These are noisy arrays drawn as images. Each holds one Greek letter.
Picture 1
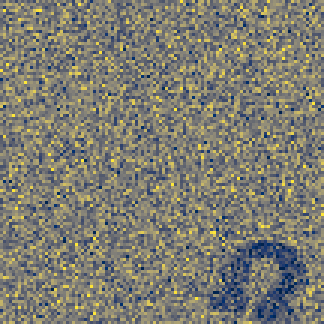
omega
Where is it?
bottom right
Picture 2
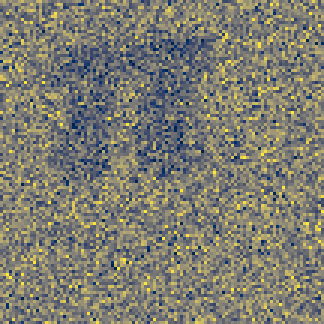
pi
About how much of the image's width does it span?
half
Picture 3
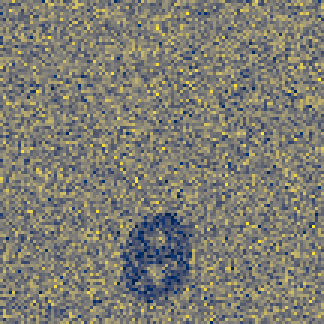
theta
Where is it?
bottom middle
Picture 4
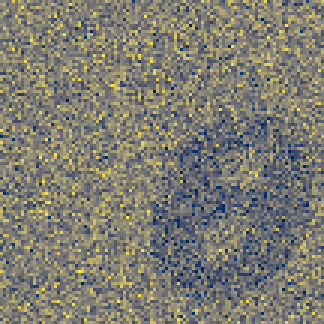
theta
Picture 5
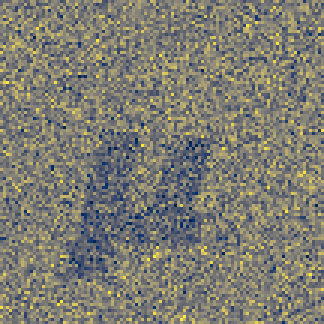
mu
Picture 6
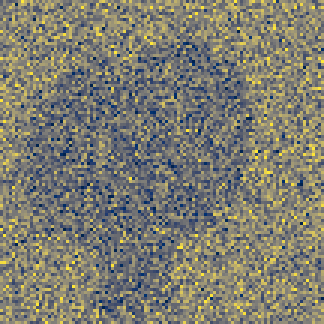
phi
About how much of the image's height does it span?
nearly all
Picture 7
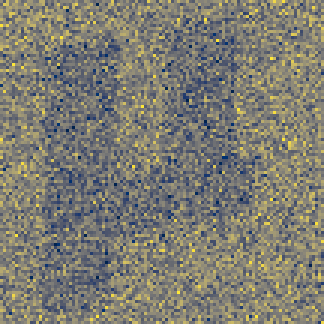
mu
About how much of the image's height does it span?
nearly all
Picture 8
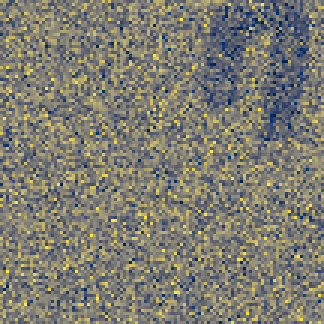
eta
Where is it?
top right
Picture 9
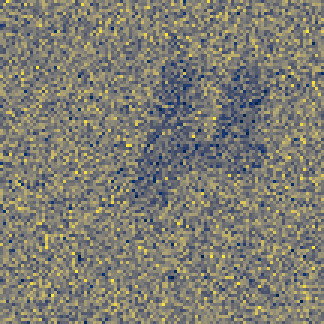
mu
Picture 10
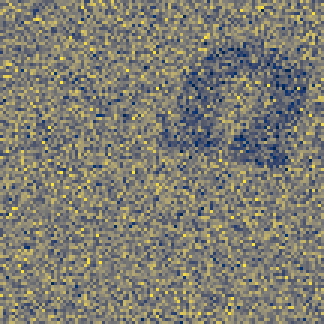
omega
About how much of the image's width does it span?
half
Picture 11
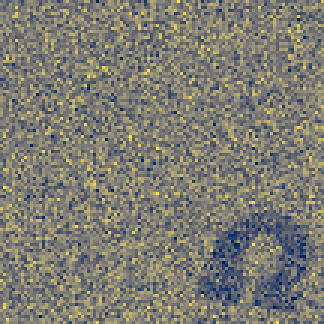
omega
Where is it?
bottom right
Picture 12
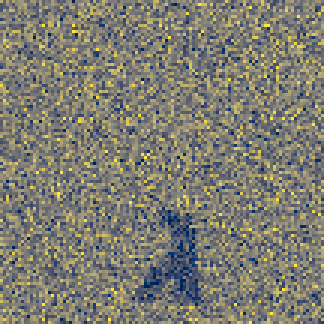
lambda
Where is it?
bottom middle
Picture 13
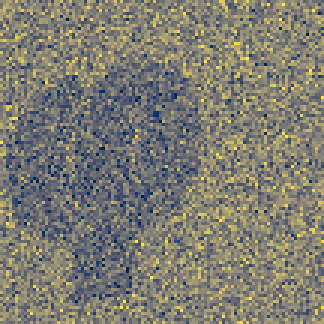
phi
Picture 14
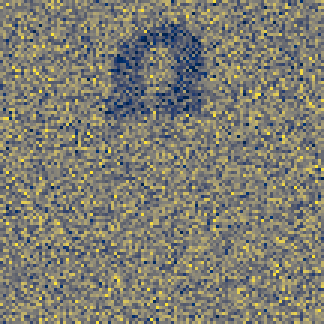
omega
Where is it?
top middle
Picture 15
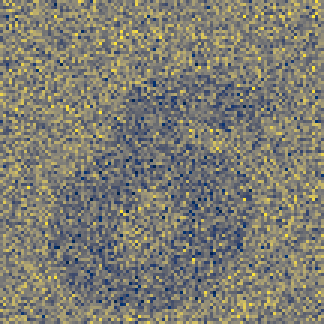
delta
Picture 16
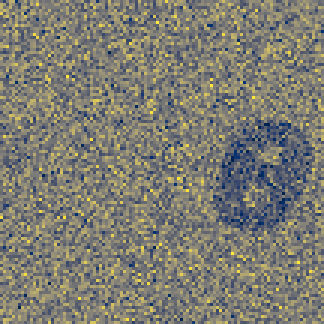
theta
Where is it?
middle right
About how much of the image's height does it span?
a third
